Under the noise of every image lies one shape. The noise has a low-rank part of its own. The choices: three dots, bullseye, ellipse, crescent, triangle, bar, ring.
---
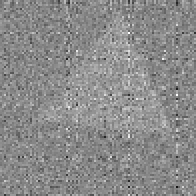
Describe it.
light triangle
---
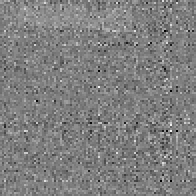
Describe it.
light bar
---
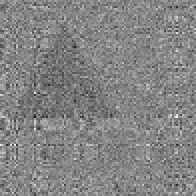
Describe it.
dark triangle
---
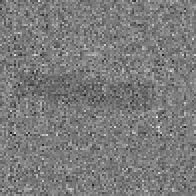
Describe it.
dark bar
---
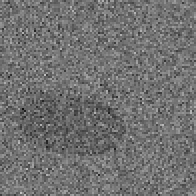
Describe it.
dark ellipse
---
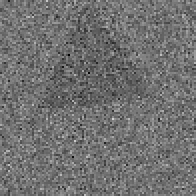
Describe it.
dark triangle
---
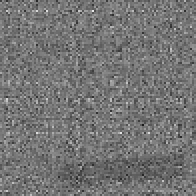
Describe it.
dark bar
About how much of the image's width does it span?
two thirds
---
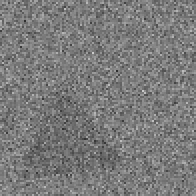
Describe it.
dark triangle
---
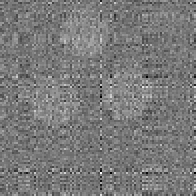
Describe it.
light three dots
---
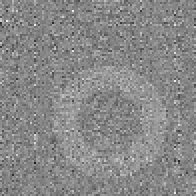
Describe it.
light ring
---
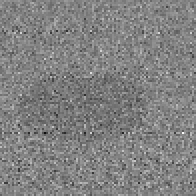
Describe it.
dark ellipse
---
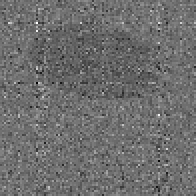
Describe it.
dark ellipse
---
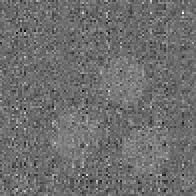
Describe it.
light three dots
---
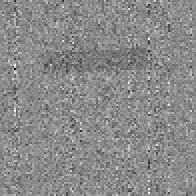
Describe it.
dark bar
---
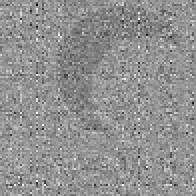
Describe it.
dark crescent
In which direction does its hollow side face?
down and right
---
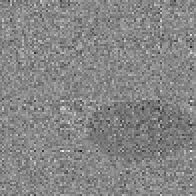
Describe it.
dark ellipse
